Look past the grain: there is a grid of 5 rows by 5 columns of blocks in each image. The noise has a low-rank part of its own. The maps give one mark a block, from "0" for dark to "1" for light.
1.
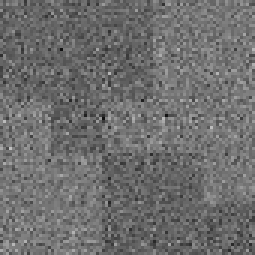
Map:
00011
00011
10111
11001
11000
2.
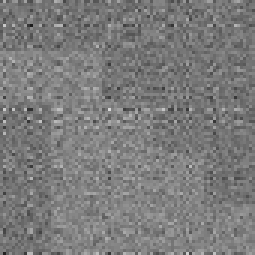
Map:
00000
11000
01100
01110
01111
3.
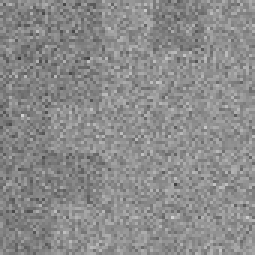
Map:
00101
00111
01111
00111
01111
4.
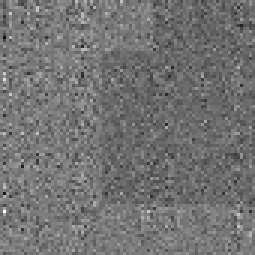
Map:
11100
11000
11000
11000
11111
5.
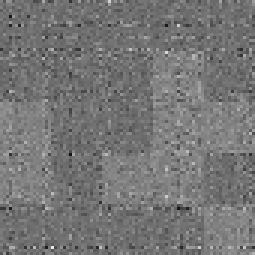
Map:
00000
00010
10011
10110
00001
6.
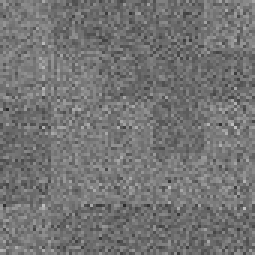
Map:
10001
11000
01101
01111
10000
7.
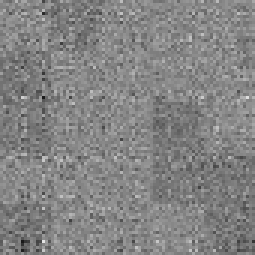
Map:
10111
01111
01101
11100
01110
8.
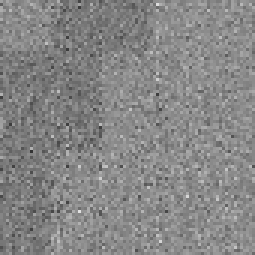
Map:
10011
00111
00111
01111
01111
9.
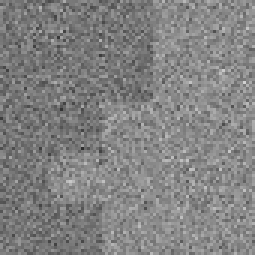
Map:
00011
00011
00111
01111
00111
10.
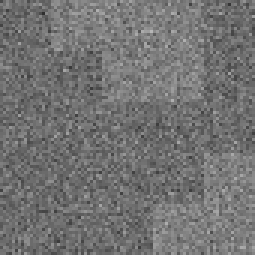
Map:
01110
00110
00000
00001
00011
